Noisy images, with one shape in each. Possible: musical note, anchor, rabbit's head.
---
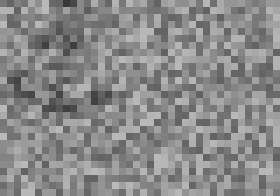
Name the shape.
anchor
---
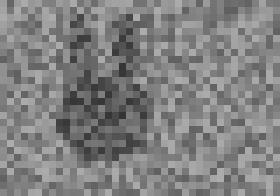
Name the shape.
rabbit's head
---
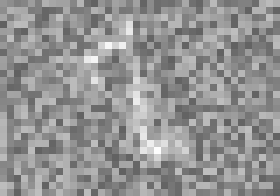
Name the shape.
musical note
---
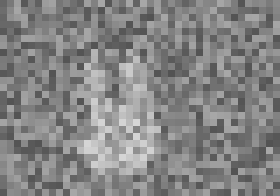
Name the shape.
rabbit's head
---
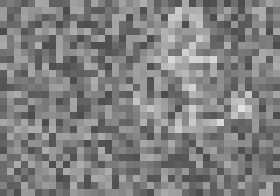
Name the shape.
anchor
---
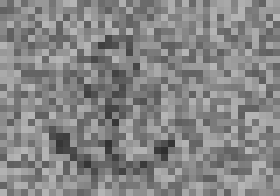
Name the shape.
anchor
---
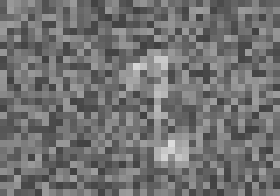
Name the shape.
musical note
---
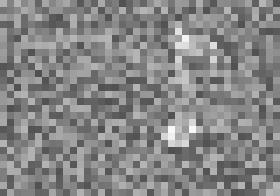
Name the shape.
musical note
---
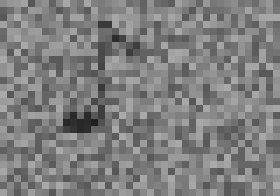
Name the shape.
musical note
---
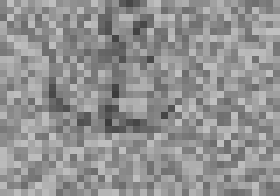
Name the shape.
anchor
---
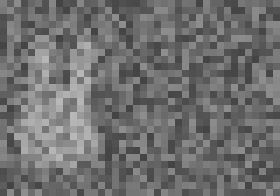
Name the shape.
rabbit's head
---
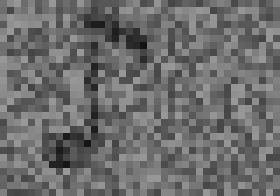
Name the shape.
musical note
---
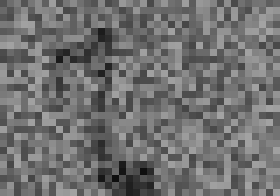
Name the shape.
musical note
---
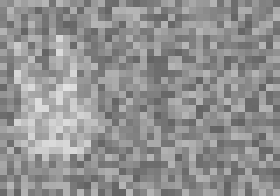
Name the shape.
rabbit's head
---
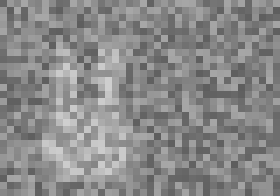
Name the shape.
rabbit's head
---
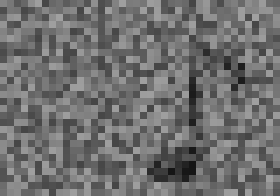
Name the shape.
musical note
